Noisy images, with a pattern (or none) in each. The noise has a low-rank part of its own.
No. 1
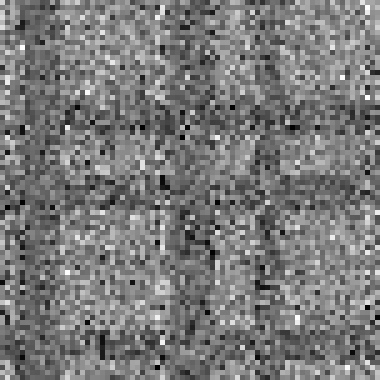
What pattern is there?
bands of rows crossing bands of columns
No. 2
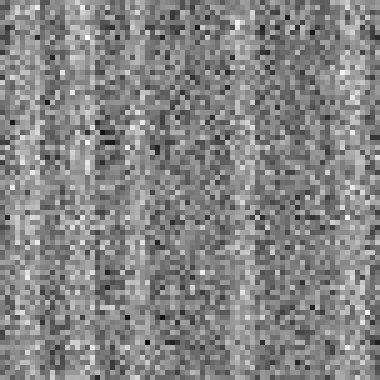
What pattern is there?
bands of columns
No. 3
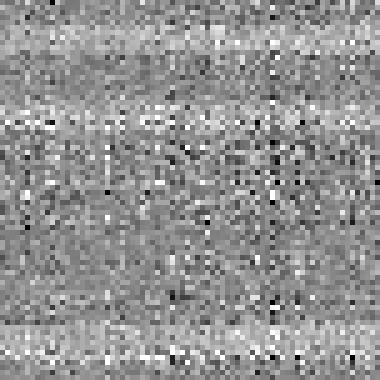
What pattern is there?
bands of rows
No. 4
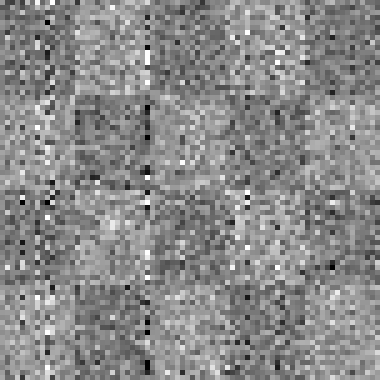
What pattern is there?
a checkerboard
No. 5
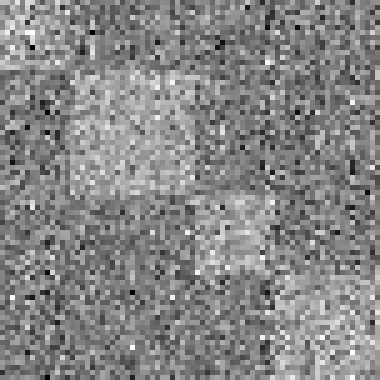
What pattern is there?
blocks along the diagonal
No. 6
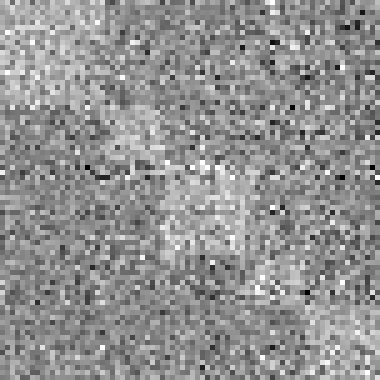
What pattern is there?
blocks along the diagonal
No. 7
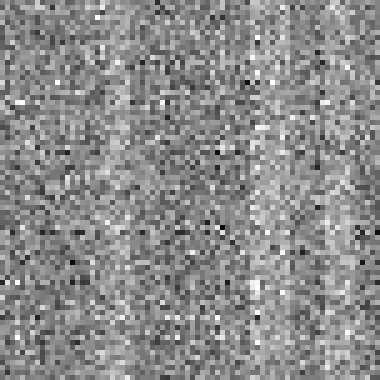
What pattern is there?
bands of columns
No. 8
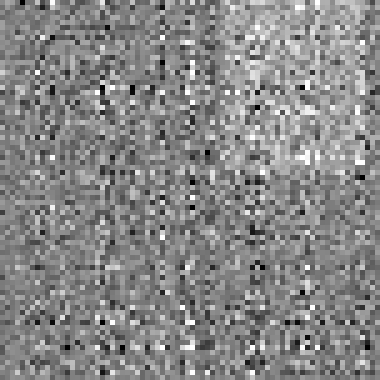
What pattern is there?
one block
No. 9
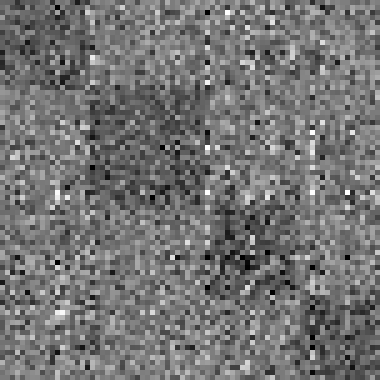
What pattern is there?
blocks along the diagonal
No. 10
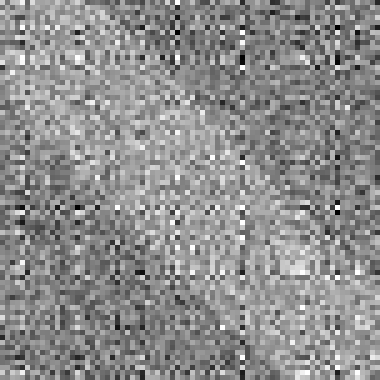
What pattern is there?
a diagonal band
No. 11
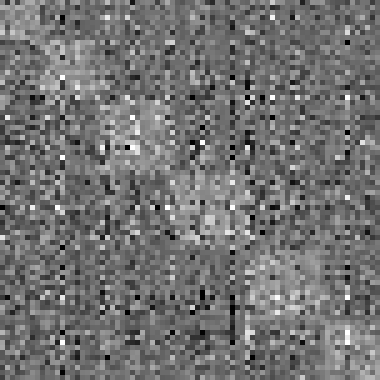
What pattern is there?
blocks along the diagonal
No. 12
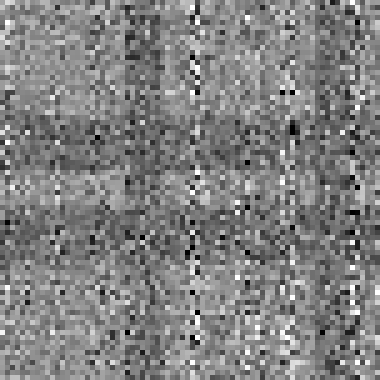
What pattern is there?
bands of rows crossing bands of columns
